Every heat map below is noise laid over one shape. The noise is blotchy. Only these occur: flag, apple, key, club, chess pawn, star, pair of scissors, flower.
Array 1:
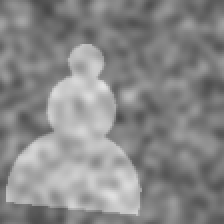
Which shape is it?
chess pawn
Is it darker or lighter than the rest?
lighter
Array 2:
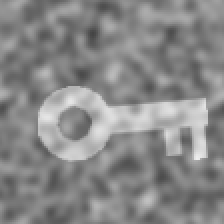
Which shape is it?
key
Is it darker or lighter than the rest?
lighter
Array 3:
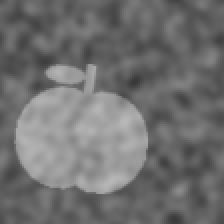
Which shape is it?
apple
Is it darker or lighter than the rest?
lighter
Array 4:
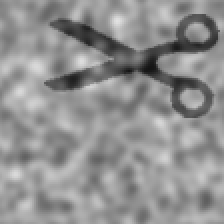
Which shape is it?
pair of scissors
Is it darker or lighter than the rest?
darker
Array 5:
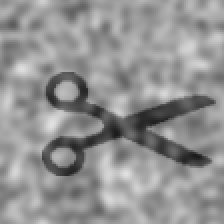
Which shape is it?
pair of scissors
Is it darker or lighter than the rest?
darker
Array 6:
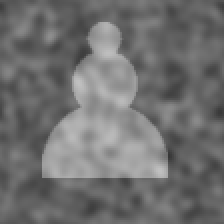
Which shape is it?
chess pawn
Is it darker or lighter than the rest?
lighter
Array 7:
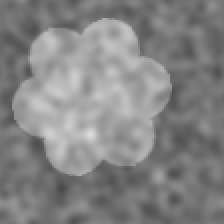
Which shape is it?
flower
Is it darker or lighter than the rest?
lighter
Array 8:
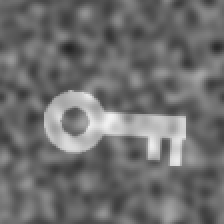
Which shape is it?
key
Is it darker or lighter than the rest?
lighter
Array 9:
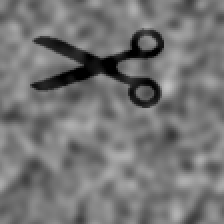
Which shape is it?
pair of scissors
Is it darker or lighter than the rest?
darker
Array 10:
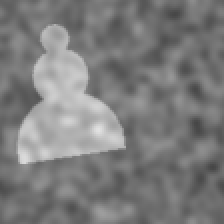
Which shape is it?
chess pawn
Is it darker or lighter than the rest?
lighter
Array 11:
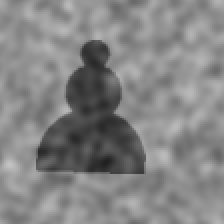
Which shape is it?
chess pawn
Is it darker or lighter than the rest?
darker
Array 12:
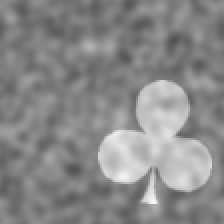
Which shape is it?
club
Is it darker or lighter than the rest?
lighter
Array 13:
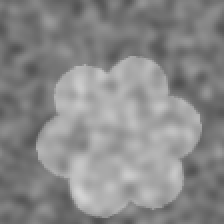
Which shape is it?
flower
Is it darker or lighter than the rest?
lighter
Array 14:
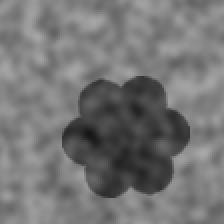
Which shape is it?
flower
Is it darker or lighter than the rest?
darker
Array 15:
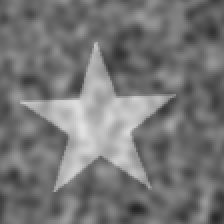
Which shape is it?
star
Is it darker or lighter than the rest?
lighter
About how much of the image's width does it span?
two thirds
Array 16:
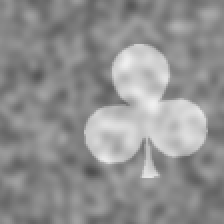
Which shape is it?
club
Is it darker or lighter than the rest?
lighter
